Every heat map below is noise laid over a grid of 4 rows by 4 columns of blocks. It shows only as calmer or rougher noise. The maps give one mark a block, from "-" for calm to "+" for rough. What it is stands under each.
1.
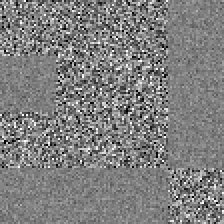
+ + + -
- + + -
+ + + -
- - - +
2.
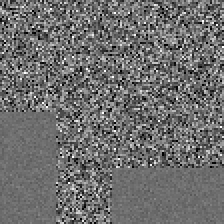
+ + + +
+ + + +
- + + +
- + - -
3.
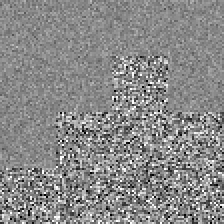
- - - -
- - + -
- + + +
+ + + +
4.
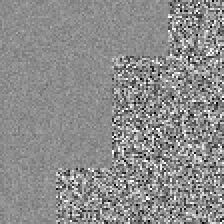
- - - +
- - + +
- - + +
- + + +
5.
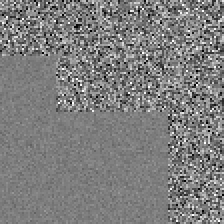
+ + + +
- + + +
- - - +
- - - +
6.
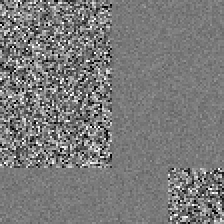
+ + - -
+ + - -
+ + - -
- - - +
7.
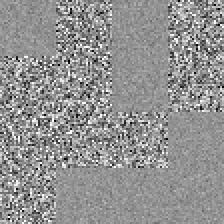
- + - +
+ + - +
+ + + -
+ - - -
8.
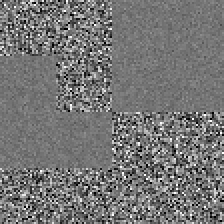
+ + - -
- + - -
- - + +
+ + + +
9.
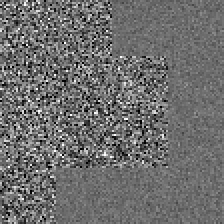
+ + - -
+ + + -
+ + + -
+ - - -
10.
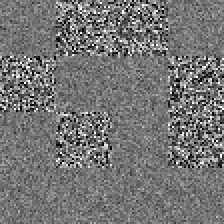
- + + -
+ - - +
- + - +
- - - -
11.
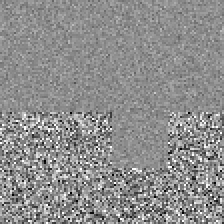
- - - -
- - - -
+ + - +
+ + + +
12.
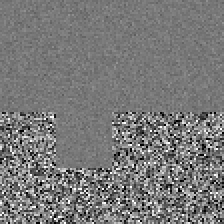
- - - -
- - - -
+ - + +
+ + + +
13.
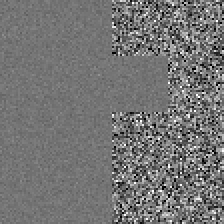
- - + +
- - - +
- - + +
- - + +
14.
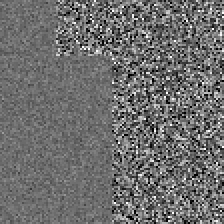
- + + +
- - + +
- - + +
- - + +
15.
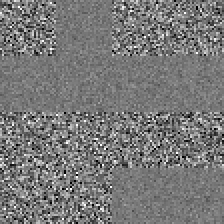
+ - + +
- - - -
+ + + +
+ + - -
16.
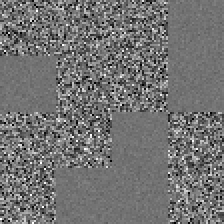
+ + + -
- + + -
+ + - +
+ - - +
